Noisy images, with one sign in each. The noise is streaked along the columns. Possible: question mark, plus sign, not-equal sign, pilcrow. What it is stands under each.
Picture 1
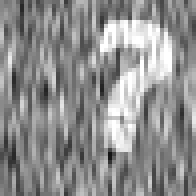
question mark
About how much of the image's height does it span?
two thirds
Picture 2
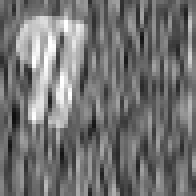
pilcrow
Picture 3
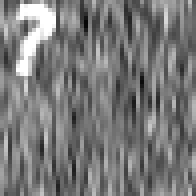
question mark
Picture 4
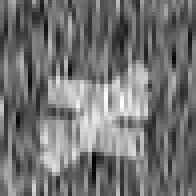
not-equal sign
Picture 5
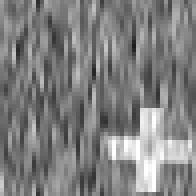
plus sign
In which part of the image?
bottom right
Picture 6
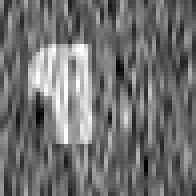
pilcrow
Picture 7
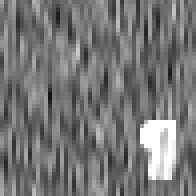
pilcrow
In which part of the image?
bottom right
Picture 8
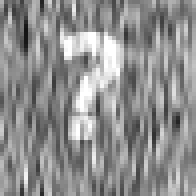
question mark
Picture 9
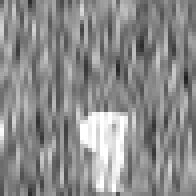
pilcrow
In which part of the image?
bottom middle
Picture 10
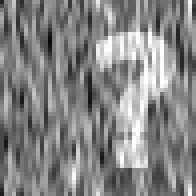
question mark
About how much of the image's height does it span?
two thirds
